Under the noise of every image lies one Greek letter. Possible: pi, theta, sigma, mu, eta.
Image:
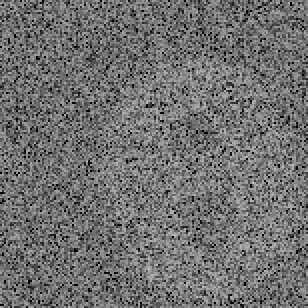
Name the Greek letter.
theta
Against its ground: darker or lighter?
lighter
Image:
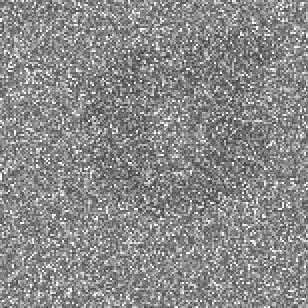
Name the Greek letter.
sigma
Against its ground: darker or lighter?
darker
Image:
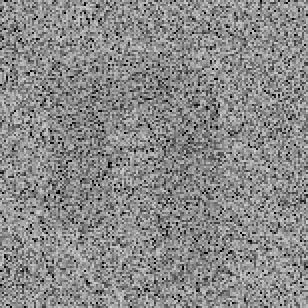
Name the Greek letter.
eta
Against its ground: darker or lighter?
darker
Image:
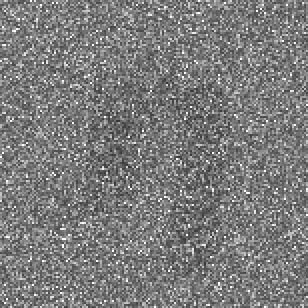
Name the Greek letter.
eta
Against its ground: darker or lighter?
darker
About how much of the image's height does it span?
two thirds
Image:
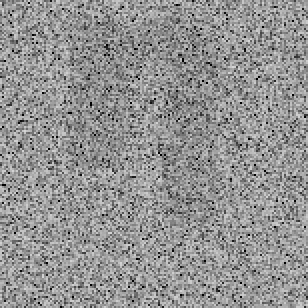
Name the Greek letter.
eta
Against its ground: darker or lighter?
darker
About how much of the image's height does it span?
two thirds
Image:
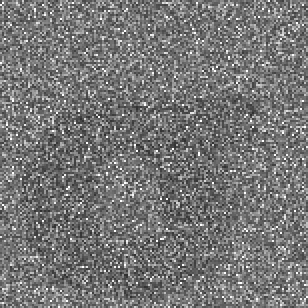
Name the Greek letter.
sigma
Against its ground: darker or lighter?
darker
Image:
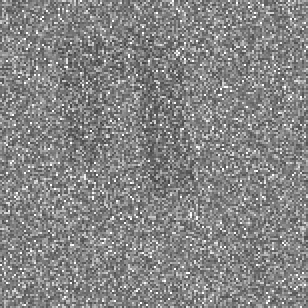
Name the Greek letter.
eta
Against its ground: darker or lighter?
darker
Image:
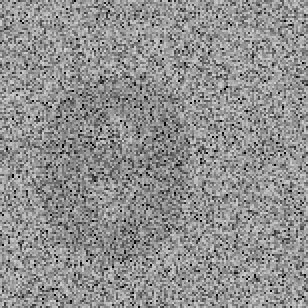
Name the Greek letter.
theta
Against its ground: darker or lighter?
darker
